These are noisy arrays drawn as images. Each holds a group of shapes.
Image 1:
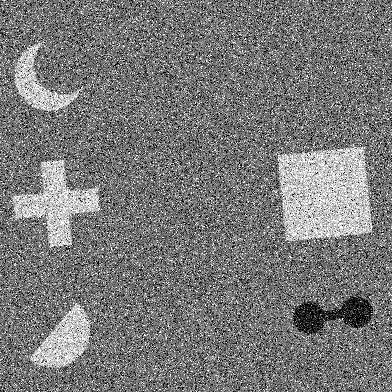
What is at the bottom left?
half disc
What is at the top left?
crescent
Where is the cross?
middle left
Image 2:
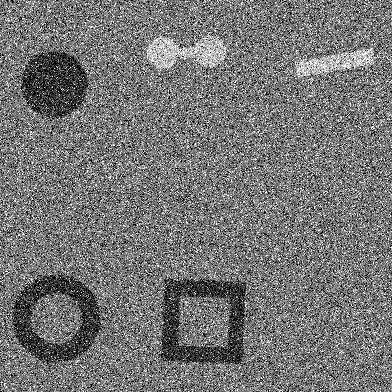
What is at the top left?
disc
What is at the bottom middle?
square frame
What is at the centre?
nothing
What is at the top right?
bar
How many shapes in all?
5
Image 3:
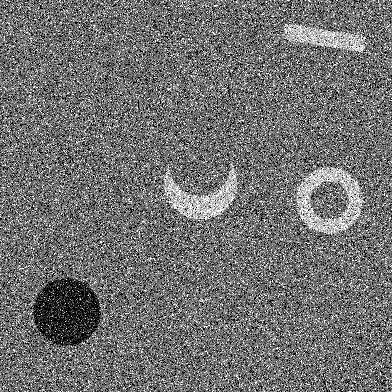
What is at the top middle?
nothing
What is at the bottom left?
disc
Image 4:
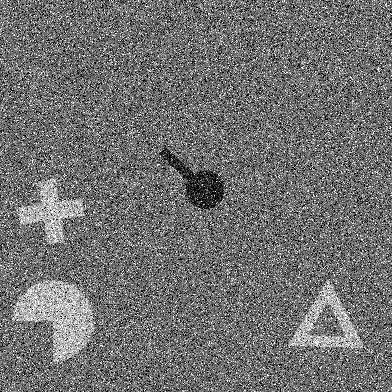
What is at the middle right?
nothing
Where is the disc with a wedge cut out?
bottom left
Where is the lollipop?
centre
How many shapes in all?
4
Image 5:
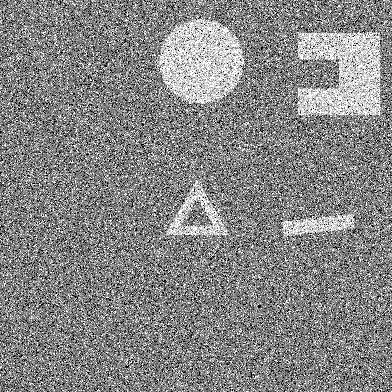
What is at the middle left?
nothing
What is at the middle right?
bar
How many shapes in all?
4
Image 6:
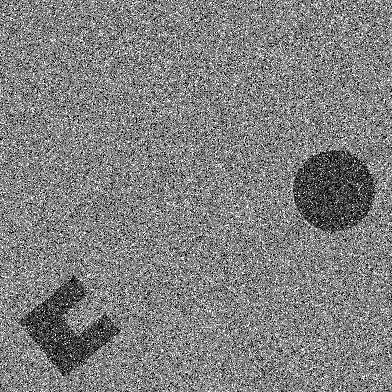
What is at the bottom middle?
nothing
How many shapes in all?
2
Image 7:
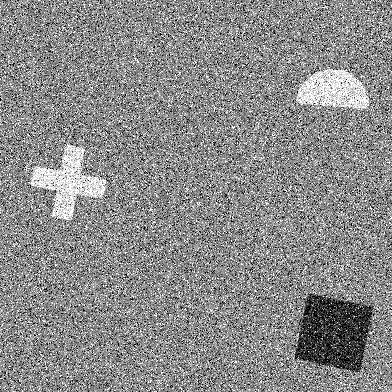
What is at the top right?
half disc
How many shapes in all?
3
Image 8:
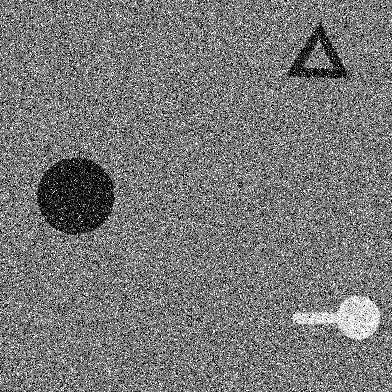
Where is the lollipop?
bottom right
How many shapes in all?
3
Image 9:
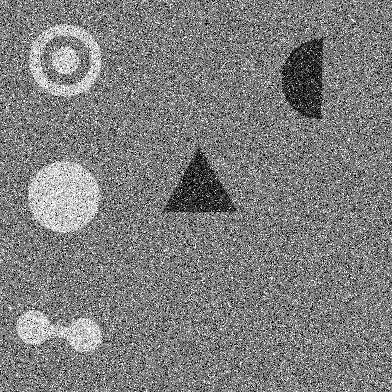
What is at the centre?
triangle
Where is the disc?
middle left
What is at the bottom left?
dumbbell
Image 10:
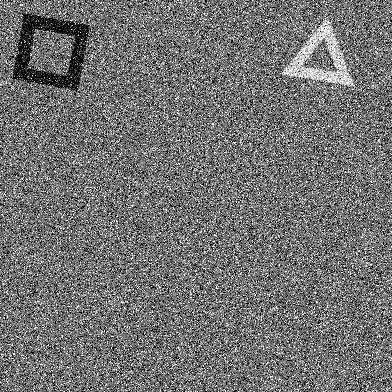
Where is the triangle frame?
top right
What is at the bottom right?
nothing
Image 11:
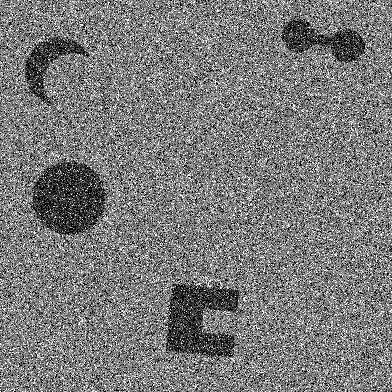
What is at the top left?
crescent
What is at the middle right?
nothing
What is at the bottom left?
nothing
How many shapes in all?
4
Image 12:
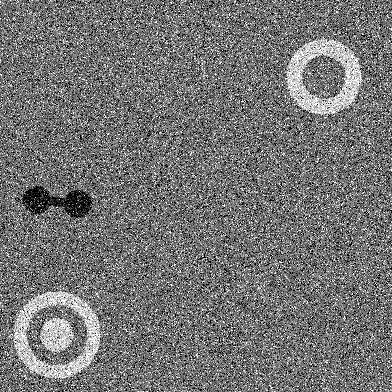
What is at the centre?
nothing
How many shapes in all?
3
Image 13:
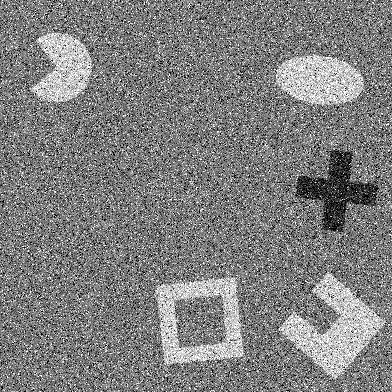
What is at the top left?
disc with a wedge cut out
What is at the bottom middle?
square frame
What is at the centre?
nothing
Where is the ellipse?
top right
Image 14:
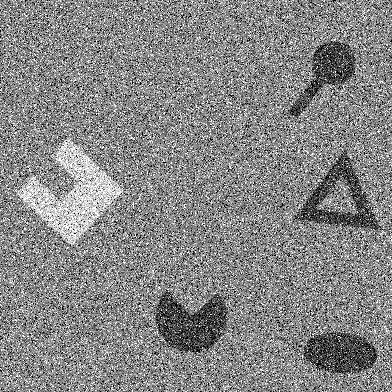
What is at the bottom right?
ellipse
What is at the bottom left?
nothing
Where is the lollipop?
top right
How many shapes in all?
5
